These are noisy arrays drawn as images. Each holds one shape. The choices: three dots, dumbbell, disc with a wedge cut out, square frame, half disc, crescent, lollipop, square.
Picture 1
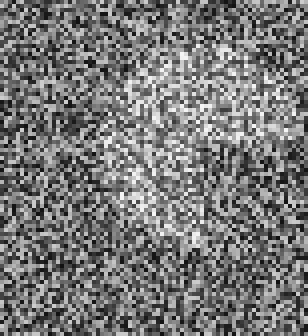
disc with a wedge cut out
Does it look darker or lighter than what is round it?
lighter
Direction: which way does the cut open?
down and right
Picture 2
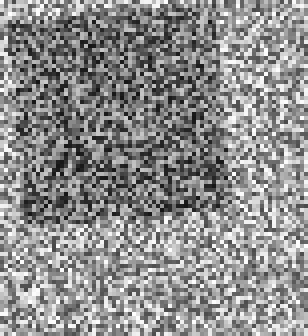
square
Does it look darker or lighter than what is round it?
darker
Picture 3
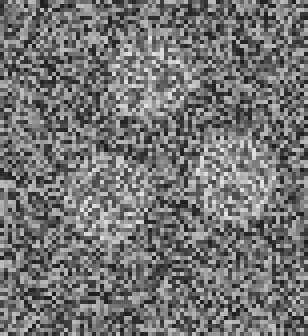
three dots
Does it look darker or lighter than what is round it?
lighter
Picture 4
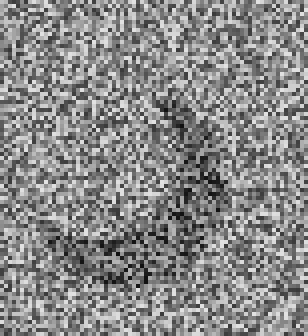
crescent
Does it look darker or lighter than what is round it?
darker
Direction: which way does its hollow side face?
up and left
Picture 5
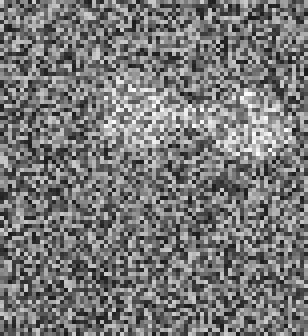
dumbbell
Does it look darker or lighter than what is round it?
lighter
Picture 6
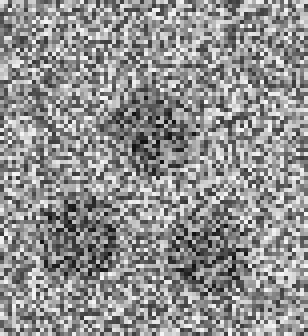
three dots
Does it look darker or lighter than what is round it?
darker
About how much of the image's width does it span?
two thirds
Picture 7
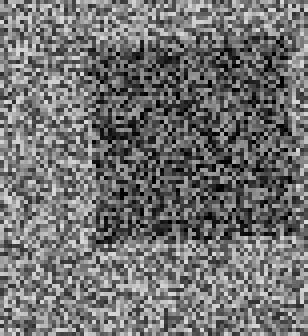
square
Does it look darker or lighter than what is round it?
darker
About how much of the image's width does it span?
two thirds
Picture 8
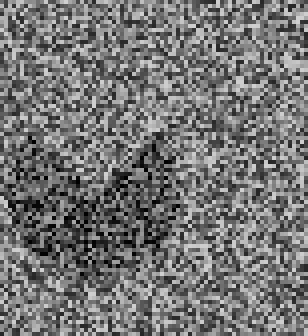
disc with a wedge cut out
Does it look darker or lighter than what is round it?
darker
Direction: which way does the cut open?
up
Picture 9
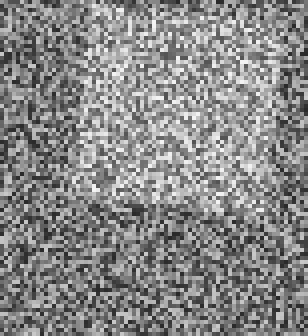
square
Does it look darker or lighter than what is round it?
lighter
